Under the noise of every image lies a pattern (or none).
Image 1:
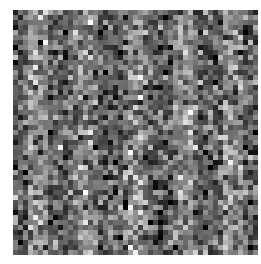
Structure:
vertical stripes
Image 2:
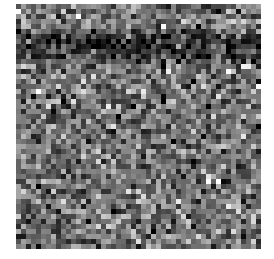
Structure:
one horizontal stripe
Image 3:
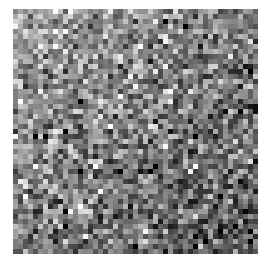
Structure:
a smooth slope
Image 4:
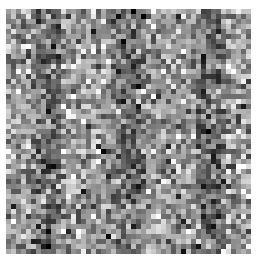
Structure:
vertical stripes
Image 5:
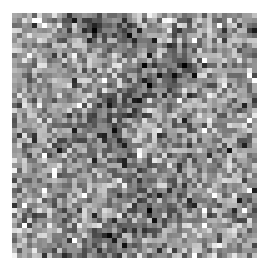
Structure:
a wavy band
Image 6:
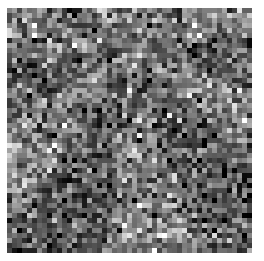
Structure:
spokes from one point
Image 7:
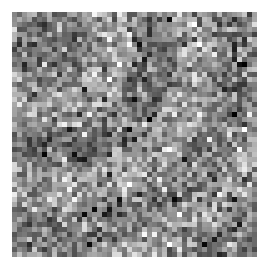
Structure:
rings round one point
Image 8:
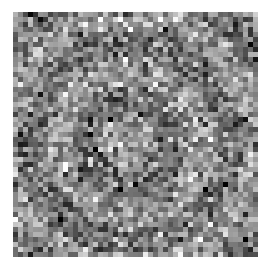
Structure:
rings round one point
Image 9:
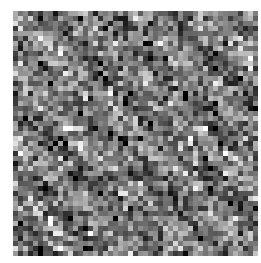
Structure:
diagonal stripes
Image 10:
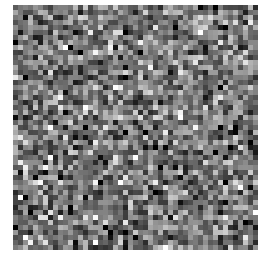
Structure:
only noise
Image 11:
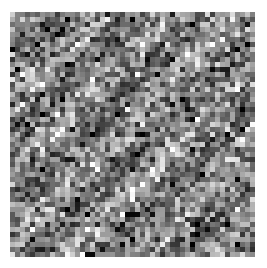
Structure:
diagonal stripes
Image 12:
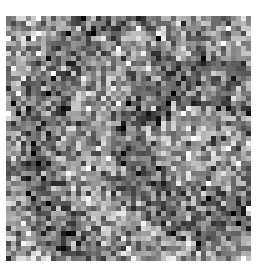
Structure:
rings round one point
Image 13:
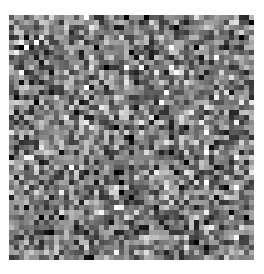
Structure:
only noise
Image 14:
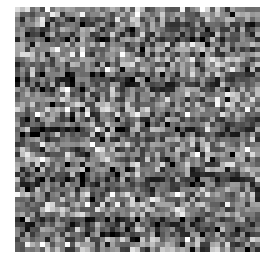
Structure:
horizontal stripes
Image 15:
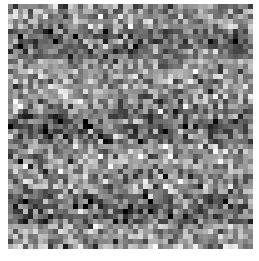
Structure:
horizontal stripes
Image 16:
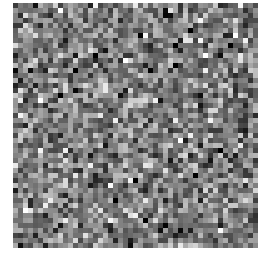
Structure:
only noise
